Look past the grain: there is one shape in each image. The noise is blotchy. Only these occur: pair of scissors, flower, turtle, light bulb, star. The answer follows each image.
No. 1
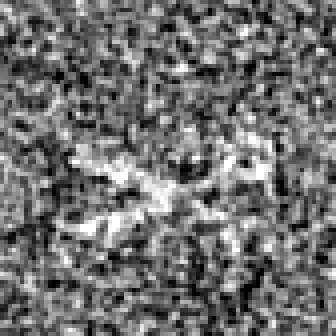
pair of scissors
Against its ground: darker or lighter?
lighter
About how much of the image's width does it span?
two thirds
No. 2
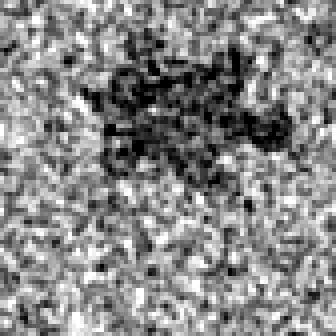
turtle
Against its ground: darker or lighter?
darker
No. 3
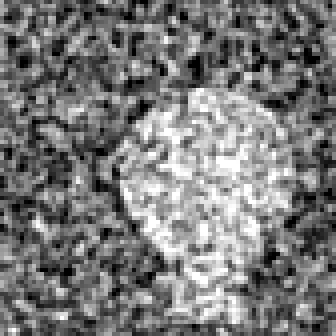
light bulb
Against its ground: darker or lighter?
lighter
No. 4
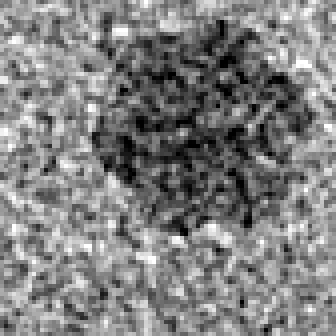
flower
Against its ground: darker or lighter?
darker
